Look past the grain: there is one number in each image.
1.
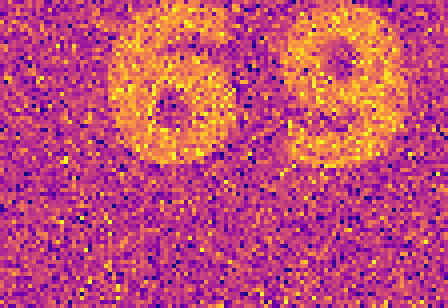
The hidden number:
69
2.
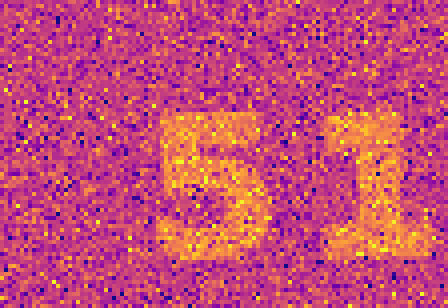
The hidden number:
51
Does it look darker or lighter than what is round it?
lighter
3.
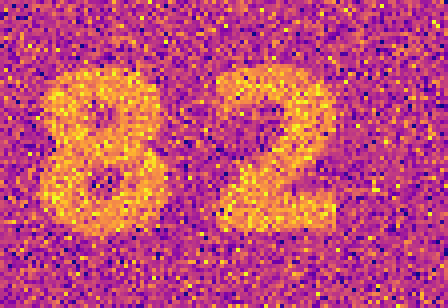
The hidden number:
82
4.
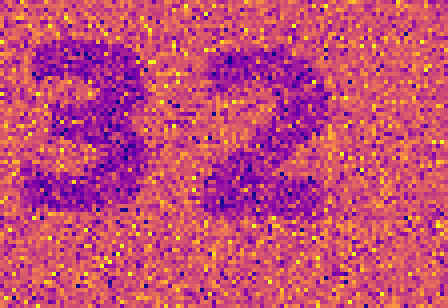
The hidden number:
32
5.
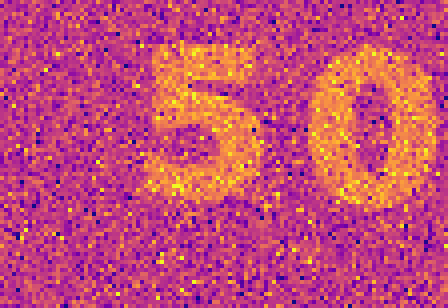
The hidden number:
50
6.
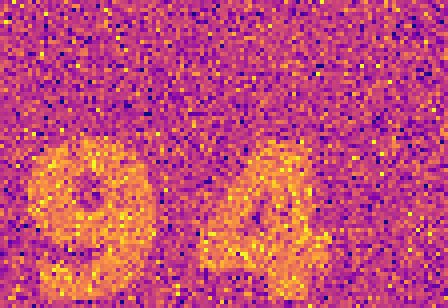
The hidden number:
94
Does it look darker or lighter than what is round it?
lighter
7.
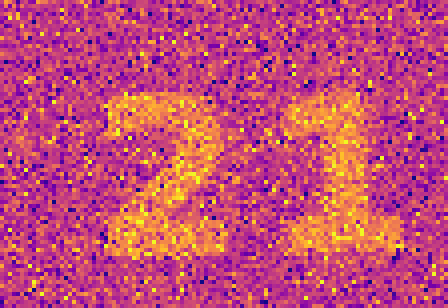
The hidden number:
21
